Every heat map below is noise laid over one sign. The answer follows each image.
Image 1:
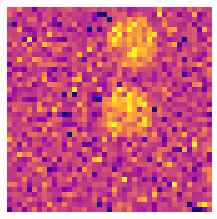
colon
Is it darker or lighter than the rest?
lighter
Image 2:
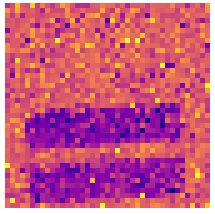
equals sign
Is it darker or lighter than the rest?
darker
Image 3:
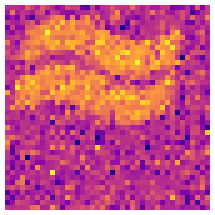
approximately sign
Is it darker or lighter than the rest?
lighter
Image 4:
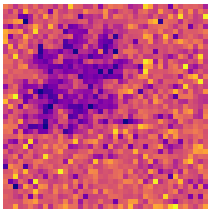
hash sign
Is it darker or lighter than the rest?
darker
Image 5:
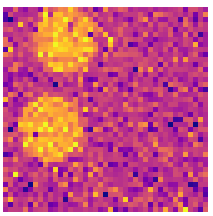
colon
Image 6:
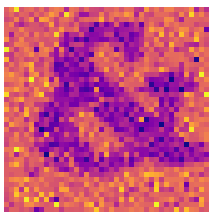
ampersand
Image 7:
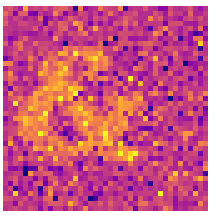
ampersand
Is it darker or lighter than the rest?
lighter
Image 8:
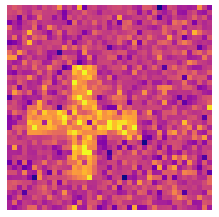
plus sign
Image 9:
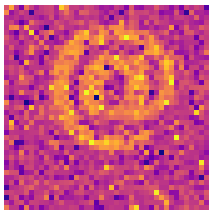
at sign
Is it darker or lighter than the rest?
lighter
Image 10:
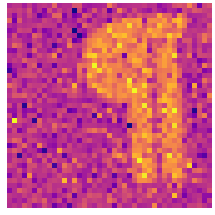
pilcrow
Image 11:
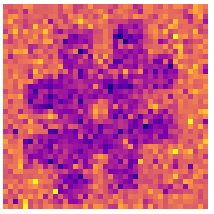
hash sign
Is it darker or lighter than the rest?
darker
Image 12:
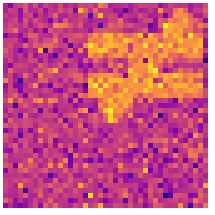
not-equal sign
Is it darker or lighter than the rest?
lighter
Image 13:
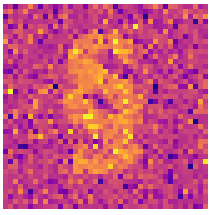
section sign
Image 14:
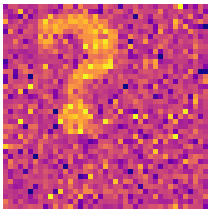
question mark
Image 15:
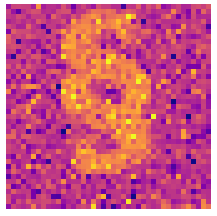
section sign
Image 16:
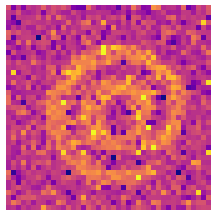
at sign
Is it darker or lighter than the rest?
lighter
